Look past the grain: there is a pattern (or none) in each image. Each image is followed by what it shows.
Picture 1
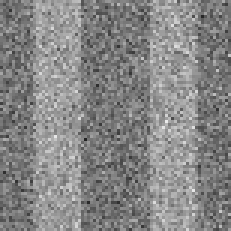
vertical stripes
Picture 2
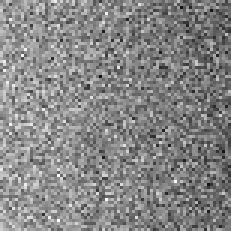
a smooth slope
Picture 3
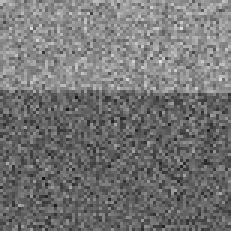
a sharp edge
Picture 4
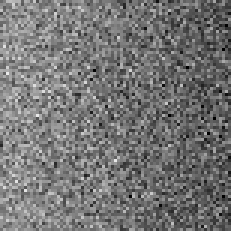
a smooth slope
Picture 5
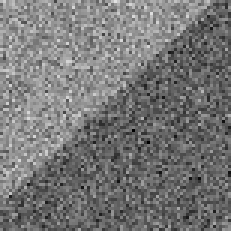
a sharp edge
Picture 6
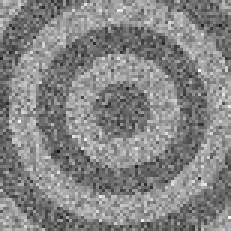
rings round one point
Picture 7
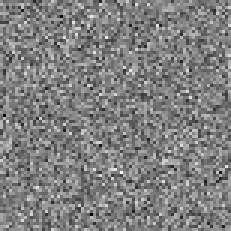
only noise
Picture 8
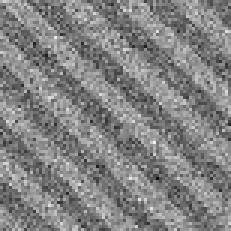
diagonal stripes
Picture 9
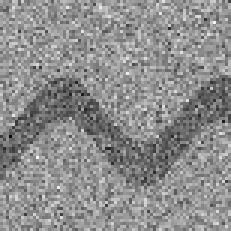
a wavy band
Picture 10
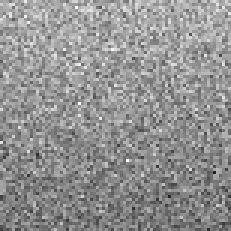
a smooth slope
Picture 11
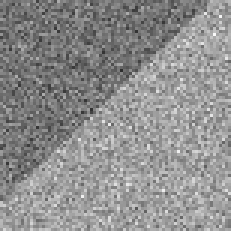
a sharp edge
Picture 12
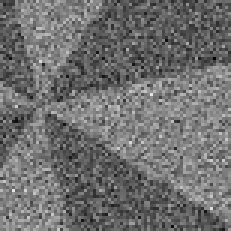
spokes from one point
